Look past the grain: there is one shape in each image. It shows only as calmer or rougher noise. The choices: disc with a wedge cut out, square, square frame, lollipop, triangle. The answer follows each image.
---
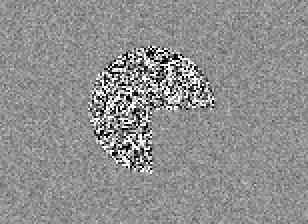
rough disc with a wedge cut out
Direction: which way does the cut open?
down and right
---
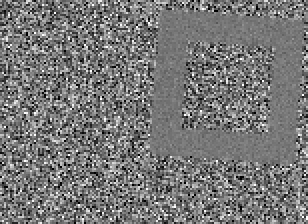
calm square frame
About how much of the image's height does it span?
two thirds
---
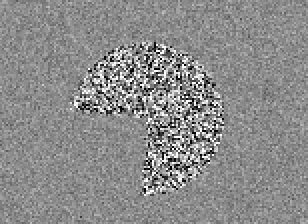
rough disc with a wedge cut out
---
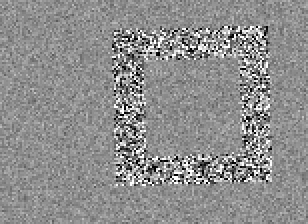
rough square frame
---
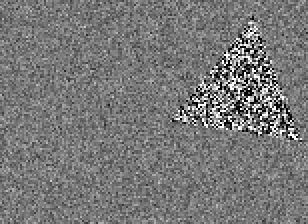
rough triangle
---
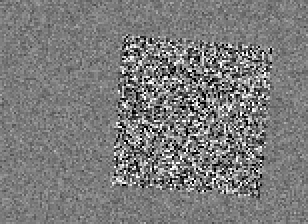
rough square
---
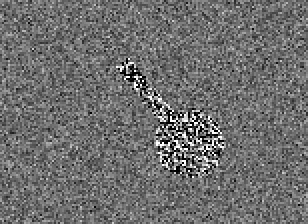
rough lollipop
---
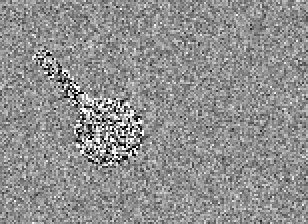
rough lollipop
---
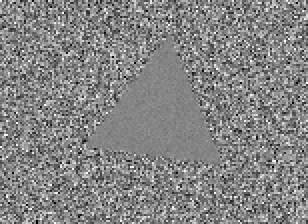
calm triangle
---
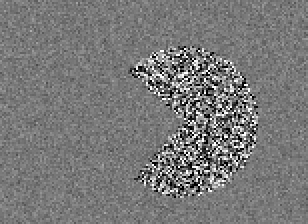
rough disc with a wedge cut out
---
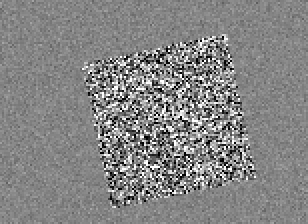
rough square
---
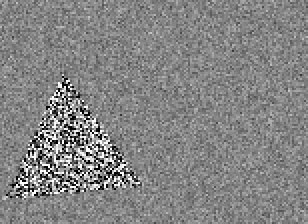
rough triangle
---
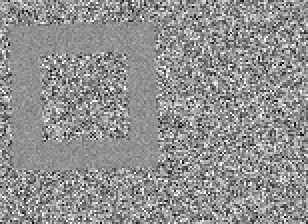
calm square frame
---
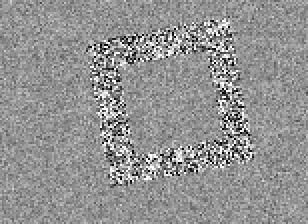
rough square frame
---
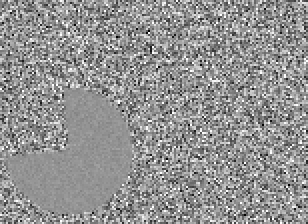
calm disc with a wedge cut out
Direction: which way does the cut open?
up and left
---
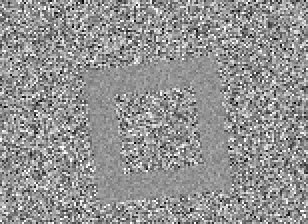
calm square frame
